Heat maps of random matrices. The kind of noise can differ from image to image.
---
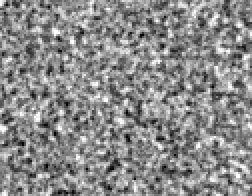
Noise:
blotchy
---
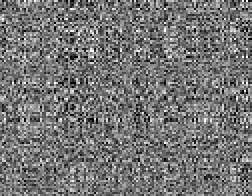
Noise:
low rank plus noise
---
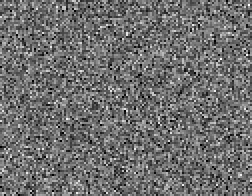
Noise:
independent entries
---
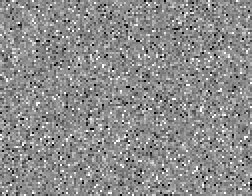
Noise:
heavy tails
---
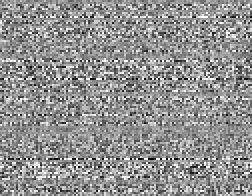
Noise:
rows of uneven size
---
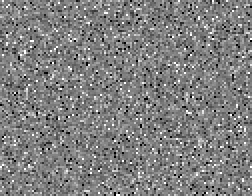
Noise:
heavy tails
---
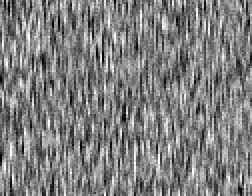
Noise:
streaked along the columns
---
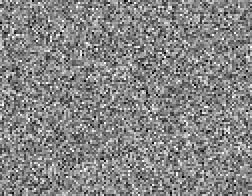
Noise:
independent entries
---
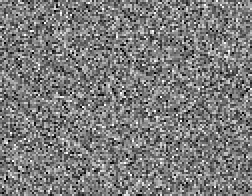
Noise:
independent entries
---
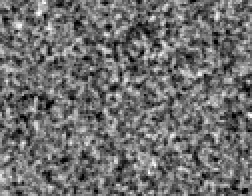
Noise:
blotchy
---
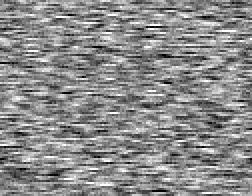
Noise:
streaked along the rows
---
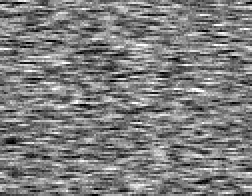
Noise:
streaked along the rows
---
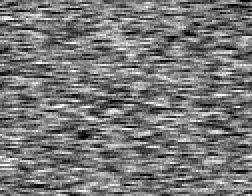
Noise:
streaked along the rows
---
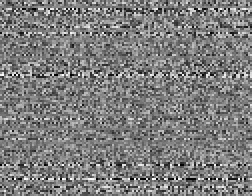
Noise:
rows of uneven size
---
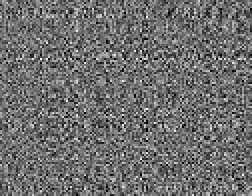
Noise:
low rank plus noise
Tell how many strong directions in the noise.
three or four
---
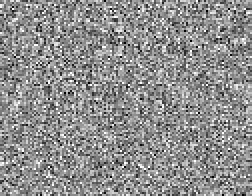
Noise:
low rank plus noise
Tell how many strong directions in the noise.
five to eight
